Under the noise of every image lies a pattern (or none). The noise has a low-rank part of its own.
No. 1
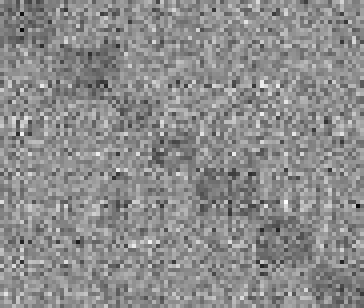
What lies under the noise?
blocks along the diagonal
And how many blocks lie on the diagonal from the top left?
7
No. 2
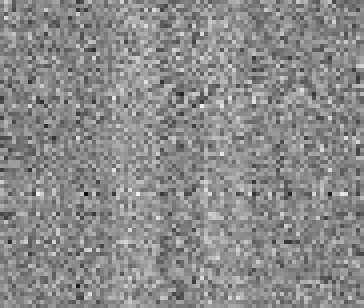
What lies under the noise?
bands of columns
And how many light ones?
2
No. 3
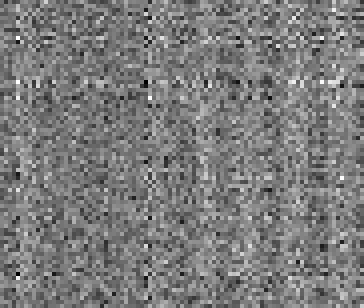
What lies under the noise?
bands of columns
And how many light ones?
6
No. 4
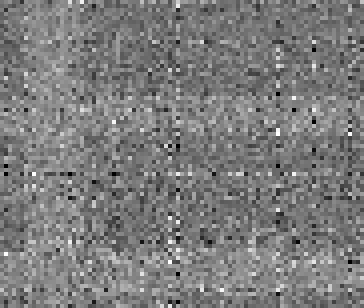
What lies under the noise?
bands of rows crossing bands of columns
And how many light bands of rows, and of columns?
2 and 1
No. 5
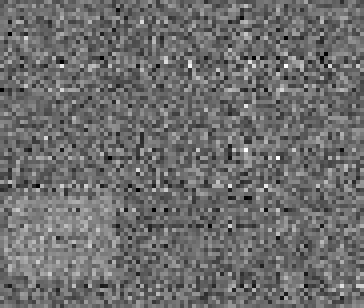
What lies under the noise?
one block
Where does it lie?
bottom left
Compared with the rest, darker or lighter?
lighter
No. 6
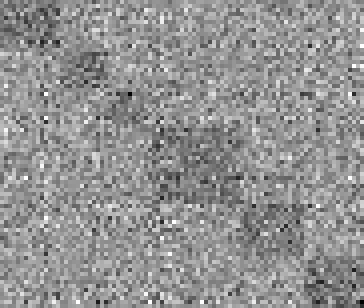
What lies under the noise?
blocks along the diagonal
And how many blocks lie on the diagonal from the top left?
6
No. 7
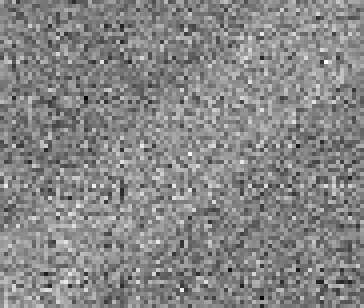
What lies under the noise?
a diagonal band
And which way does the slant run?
bottom left to top right
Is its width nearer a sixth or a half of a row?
a half
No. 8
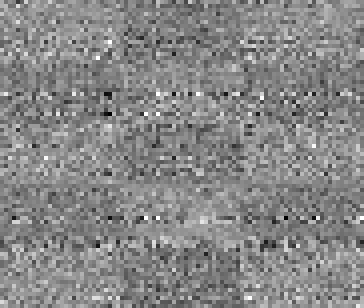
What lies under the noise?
a checkerboard
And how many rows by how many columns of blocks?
5 by 3
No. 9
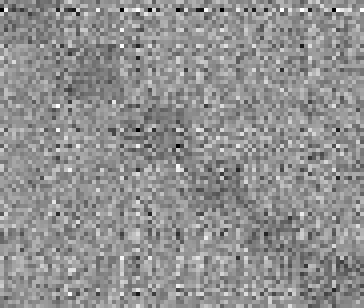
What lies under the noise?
blocks along the diagonal
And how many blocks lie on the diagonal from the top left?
6
